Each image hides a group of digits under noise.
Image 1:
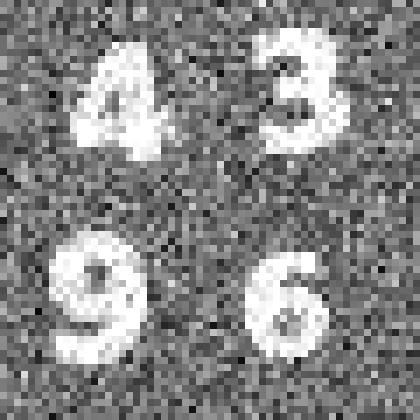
top left: 4; top right: 3; bottom left: 9; bottom right: 6
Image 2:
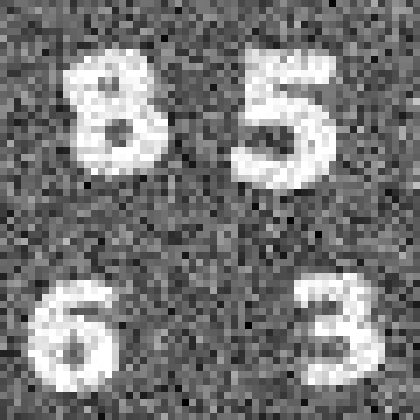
top left: 8; top right: 5; bottom left: 6; bottom right: 3
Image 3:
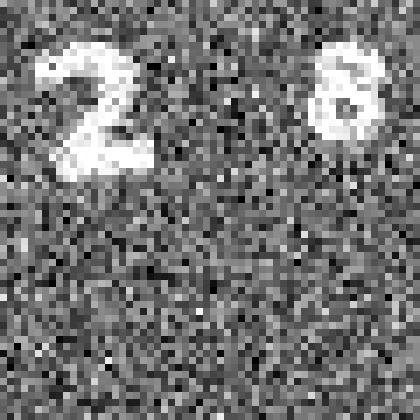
top left: 2; top right: 8
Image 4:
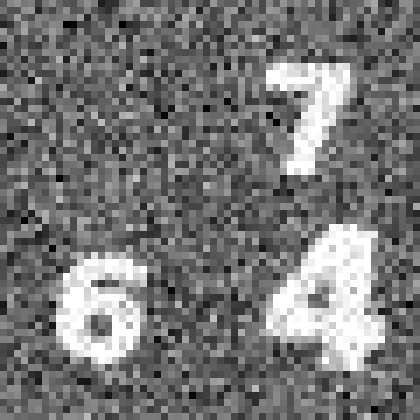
top right: 7; bottom left: 6; bottom right: 4
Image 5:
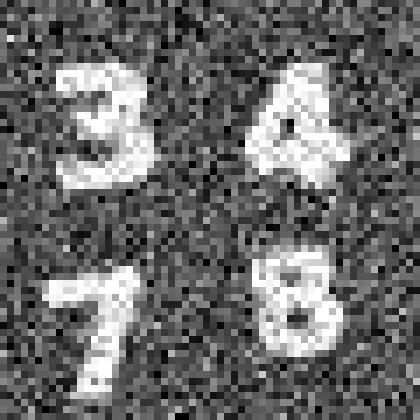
top left: 3; top right: 4; bottom left: 7; bottom right: 8
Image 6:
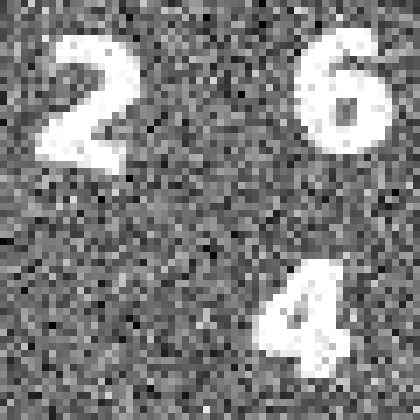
top left: 2; top right: 6; bottom right: 4
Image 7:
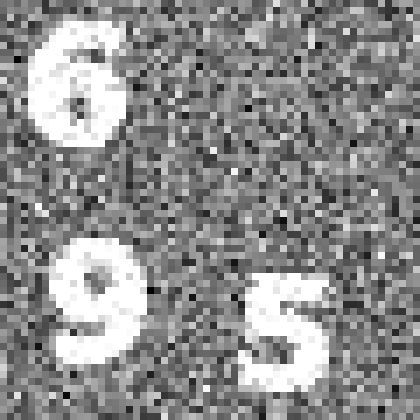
top left: 6; bottom left: 9; bottom right: 5
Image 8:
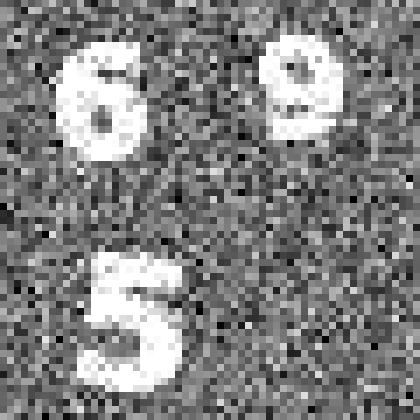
top left: 6; top right: 9; bottom left: 5
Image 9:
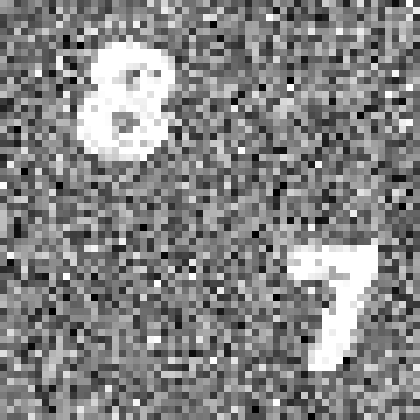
top left: 8; bottom right: 7
